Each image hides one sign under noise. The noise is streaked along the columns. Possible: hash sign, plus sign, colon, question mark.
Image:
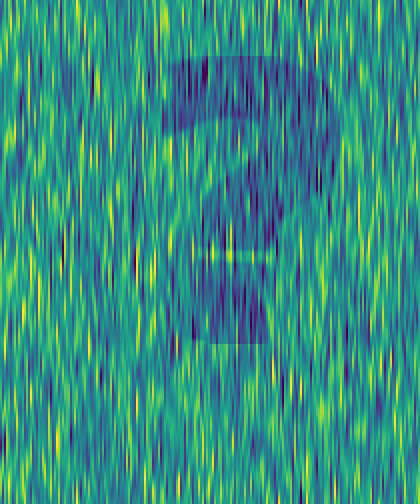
question mark
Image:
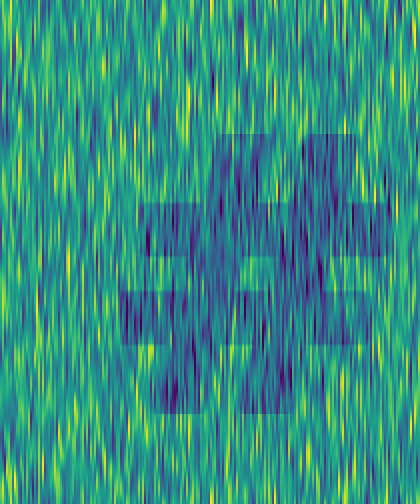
hash sign
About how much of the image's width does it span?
two thirds
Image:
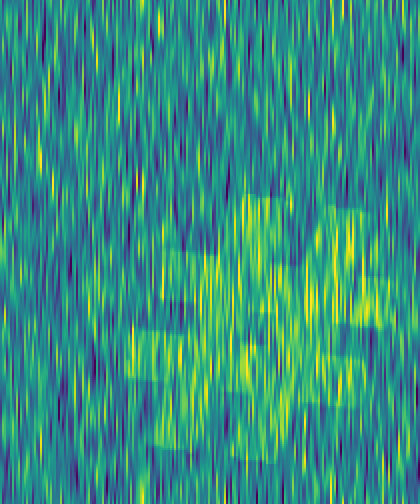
hash sign
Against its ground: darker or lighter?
lighter
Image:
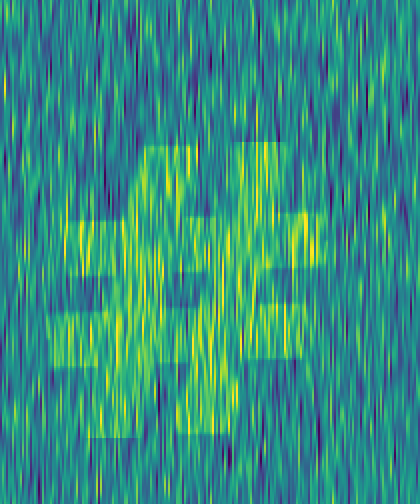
hash sign
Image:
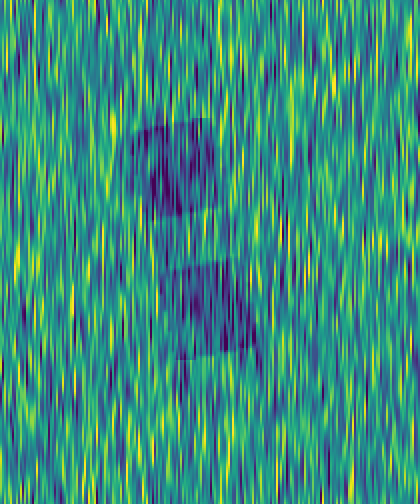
colon
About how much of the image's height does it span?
half
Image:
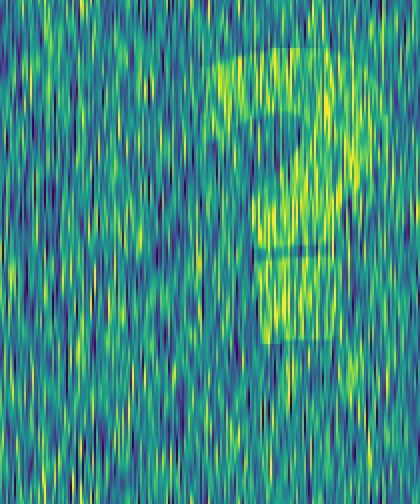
question mark
